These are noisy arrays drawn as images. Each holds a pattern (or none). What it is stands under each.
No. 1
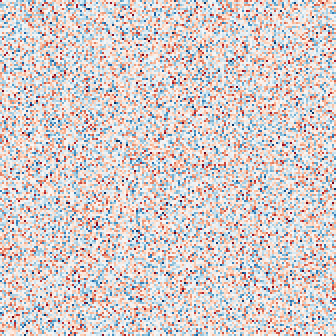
only noise
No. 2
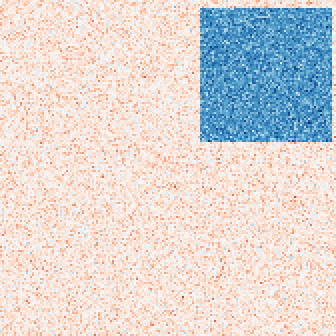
one block
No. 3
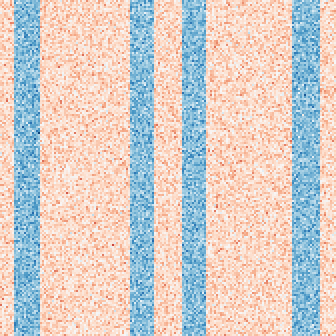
bands of columns
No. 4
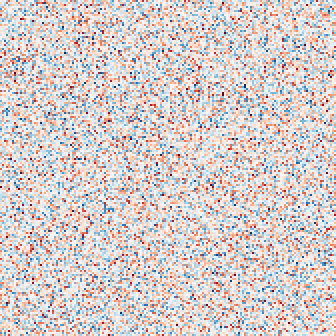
only noise
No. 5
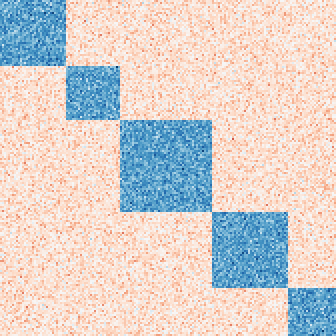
blocks along the diagonal
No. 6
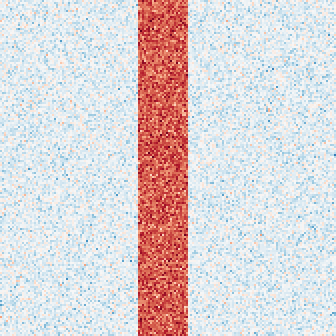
one band of columns
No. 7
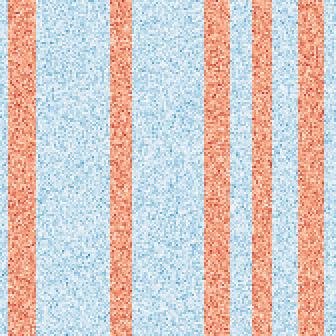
bands of columns
